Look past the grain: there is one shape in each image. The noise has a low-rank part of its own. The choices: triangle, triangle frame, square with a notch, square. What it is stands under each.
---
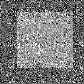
light square
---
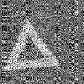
light triangle frame
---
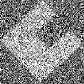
light square with a notch
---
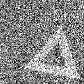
light triangle frame
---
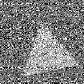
light triangle
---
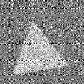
light triangle
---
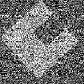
light square with a notch
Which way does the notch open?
up and right
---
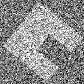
light square with a notch
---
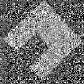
light square with a notch
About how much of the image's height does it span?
nearly all
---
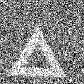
light triangle frame
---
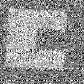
light square with a notch
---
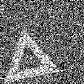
light triangle frame
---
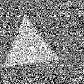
light triangle
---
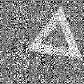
light triangle frame
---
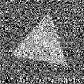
light triangle
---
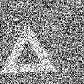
light triangle frame
